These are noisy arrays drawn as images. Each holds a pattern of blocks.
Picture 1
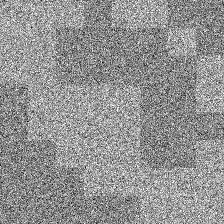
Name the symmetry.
mirrored about the diagonal from the bottom left
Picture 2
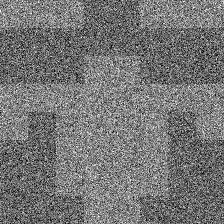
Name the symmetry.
left and right mirror each other
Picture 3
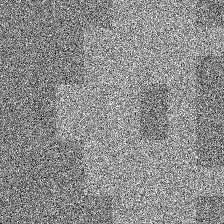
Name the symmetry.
top and bottom mirror each other
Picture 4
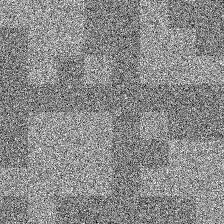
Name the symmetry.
mirrored about the diagonal from the bottom left
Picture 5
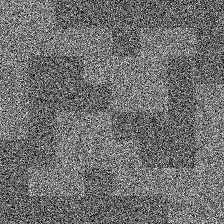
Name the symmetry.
the same after a half turn
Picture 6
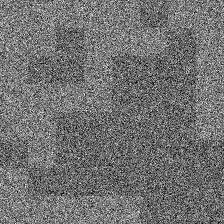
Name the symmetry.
mirrored about the diagonal from the top left
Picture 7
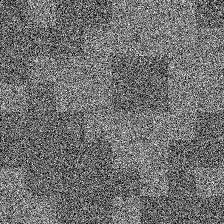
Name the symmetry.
mirrored about the diagonal from the bottom left
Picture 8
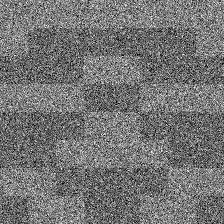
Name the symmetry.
left and right mirror each other
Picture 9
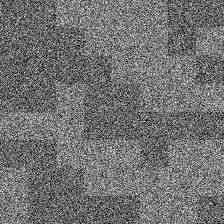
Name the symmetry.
no symmetry
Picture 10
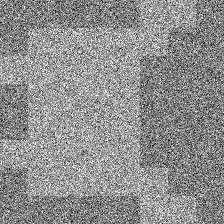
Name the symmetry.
top and bottom mirror each other
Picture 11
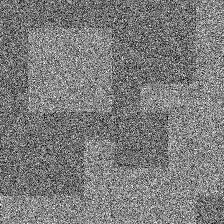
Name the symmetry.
mirrored about the diagonal from the top left
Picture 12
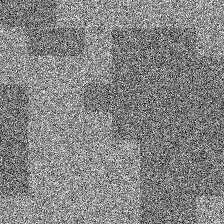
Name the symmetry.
no symmetry
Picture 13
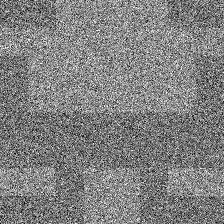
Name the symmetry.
left and right mirror each other
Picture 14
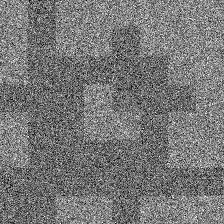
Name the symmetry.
mirrored about the diagonal from the bottom left
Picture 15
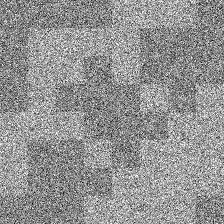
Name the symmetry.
mirrored about the diagonal from the top left
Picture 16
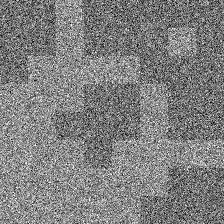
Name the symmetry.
mirrored about the diagonal from the bottom left
